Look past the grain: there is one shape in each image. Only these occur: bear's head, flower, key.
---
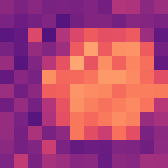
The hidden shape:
flower
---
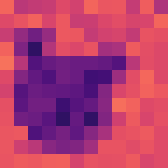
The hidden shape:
bear's head
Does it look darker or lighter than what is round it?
darker
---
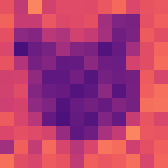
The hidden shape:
bear's head
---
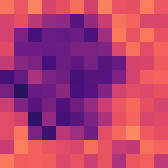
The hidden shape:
flower
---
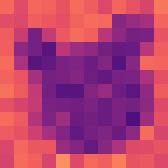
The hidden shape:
bear's head
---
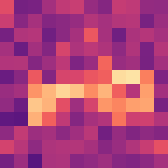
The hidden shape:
key
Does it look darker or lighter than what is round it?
lighter
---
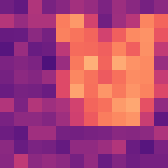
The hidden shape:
bear's head
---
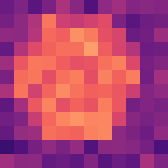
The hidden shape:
flower
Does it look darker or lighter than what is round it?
lighter
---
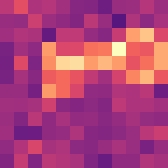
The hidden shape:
key
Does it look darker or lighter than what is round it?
lighter
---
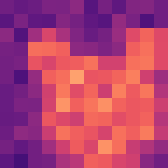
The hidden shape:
bear's head
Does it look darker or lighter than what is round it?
lighter
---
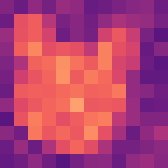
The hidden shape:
bear's head
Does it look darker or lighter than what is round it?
lighter
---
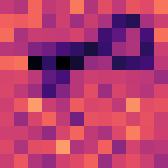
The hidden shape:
key
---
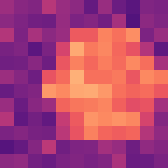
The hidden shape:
flower
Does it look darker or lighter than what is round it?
lighter
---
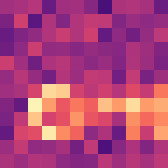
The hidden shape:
key
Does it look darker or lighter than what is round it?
lighter
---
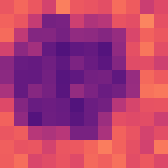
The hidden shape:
flower
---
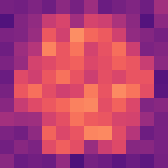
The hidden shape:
flower
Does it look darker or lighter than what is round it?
lighter
